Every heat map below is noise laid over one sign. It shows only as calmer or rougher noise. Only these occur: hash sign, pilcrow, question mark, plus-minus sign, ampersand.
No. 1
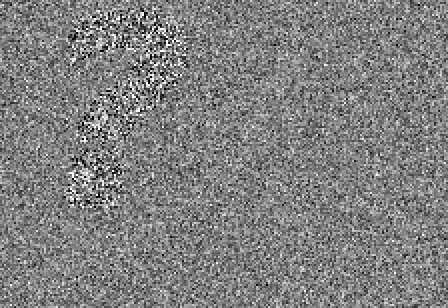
rough question mark
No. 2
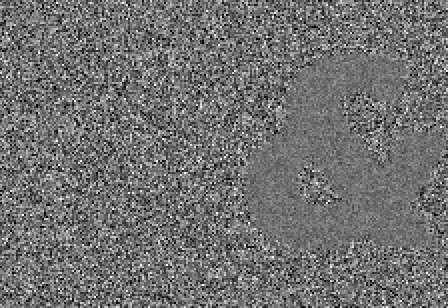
calm ampersand
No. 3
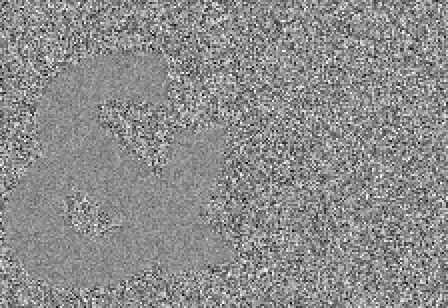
calm ampersand
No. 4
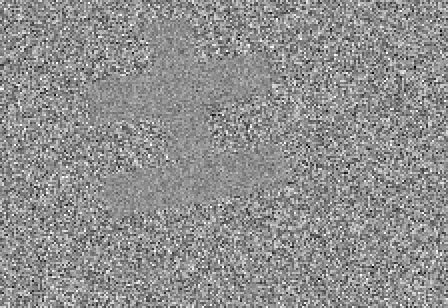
calm plus-minus sign
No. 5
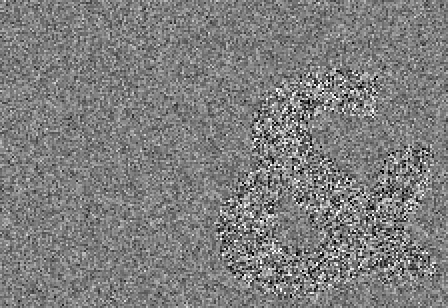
rough ampersand
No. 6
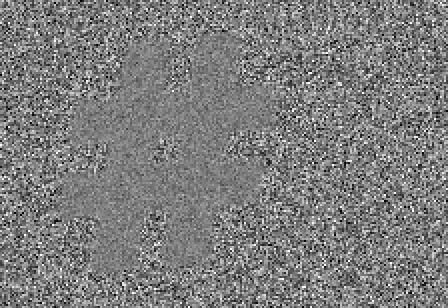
calm hash sign
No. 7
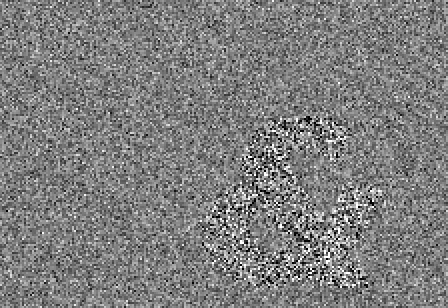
rough ampersand
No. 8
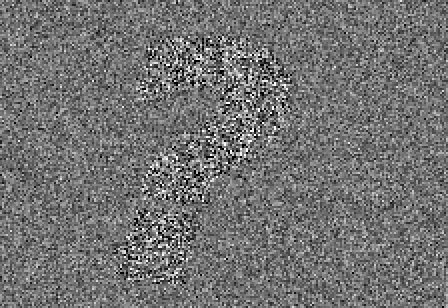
rough question mark
